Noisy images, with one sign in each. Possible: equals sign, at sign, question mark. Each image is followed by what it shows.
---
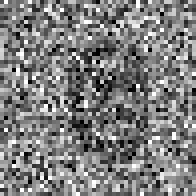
dark at sign
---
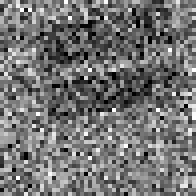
dark equals sign
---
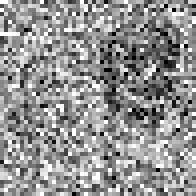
dark at sign
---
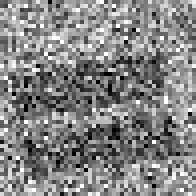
dark equals sign
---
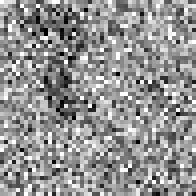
dark question mark
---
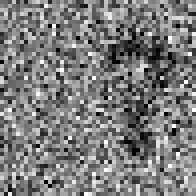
dark question mark
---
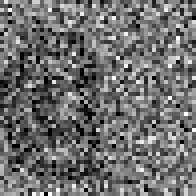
dark at sign
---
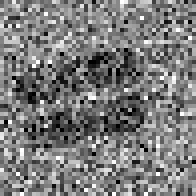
dark equals sign
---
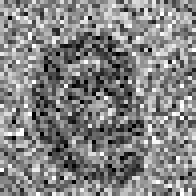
dark at sign
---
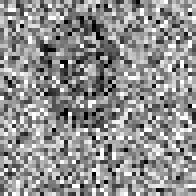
dark at sign
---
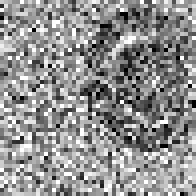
dark at sign
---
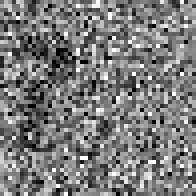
dark question mark
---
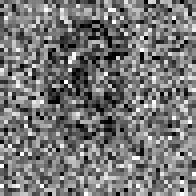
dark at sign
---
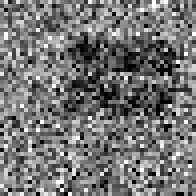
dark equals sign
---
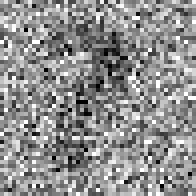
dark question mark
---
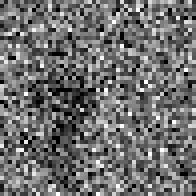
dark question mark
